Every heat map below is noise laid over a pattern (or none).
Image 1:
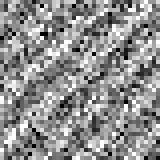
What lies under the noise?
diagonal stripes
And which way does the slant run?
bottom left to top right
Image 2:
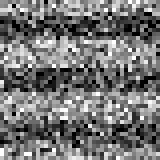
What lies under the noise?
horizontal stripes
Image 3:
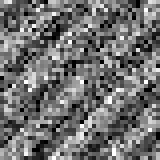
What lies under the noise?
diagonal stripes
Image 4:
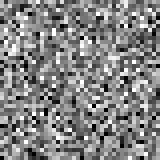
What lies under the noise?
only noise
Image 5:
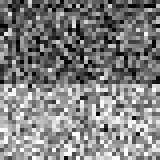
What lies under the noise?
a sharp edge
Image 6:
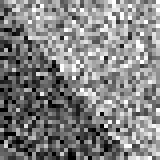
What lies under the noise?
a sharp edge
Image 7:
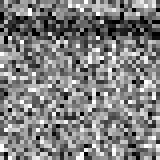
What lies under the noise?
one horizontal stripe
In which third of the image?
top
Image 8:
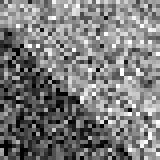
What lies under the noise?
a sharp edge
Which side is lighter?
top right
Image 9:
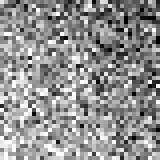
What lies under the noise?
a smooth slope
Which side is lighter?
bottom left
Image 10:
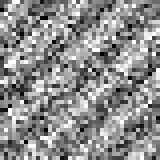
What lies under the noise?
diagonal stripes
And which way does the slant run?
bottom left to top right
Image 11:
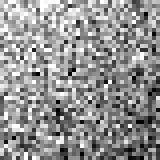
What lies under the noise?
a smooth slope
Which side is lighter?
top left
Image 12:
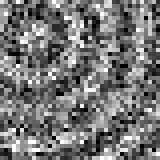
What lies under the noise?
rings round one point
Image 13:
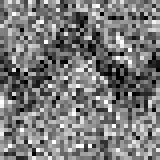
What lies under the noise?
a wavy band
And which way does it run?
left to right
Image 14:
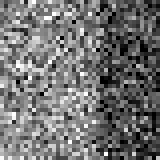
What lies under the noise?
a sharp edge
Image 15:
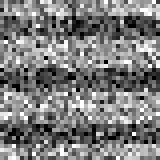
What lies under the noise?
horizontal stripes
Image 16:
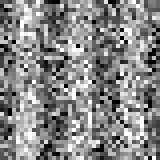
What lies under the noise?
vertical stripes
